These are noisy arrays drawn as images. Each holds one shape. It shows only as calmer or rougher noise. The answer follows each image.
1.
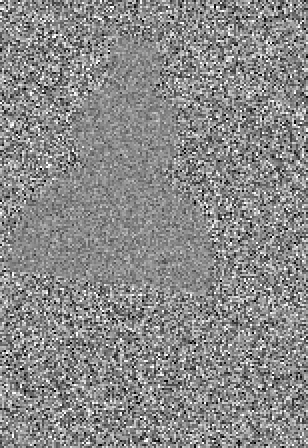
chess pawn
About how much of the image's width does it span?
two thirds
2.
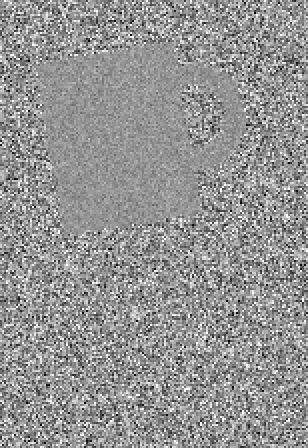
cup
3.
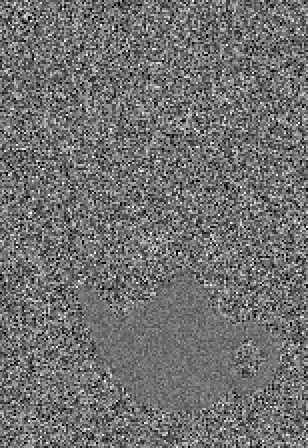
teapot
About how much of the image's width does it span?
two thirds
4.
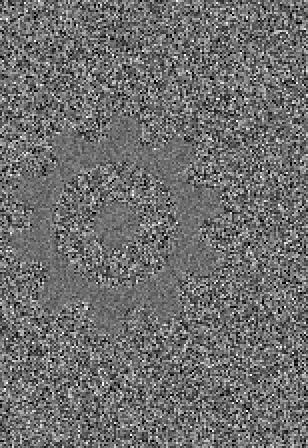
gear
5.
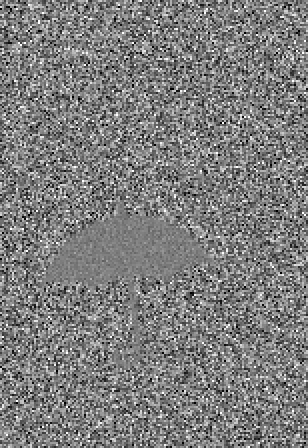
umbrella
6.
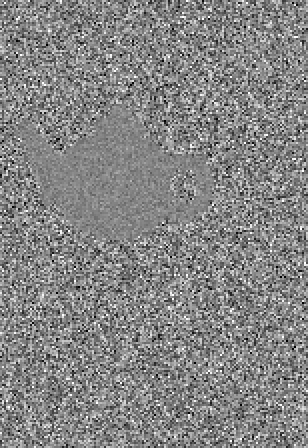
teapot
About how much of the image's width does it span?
two thirds
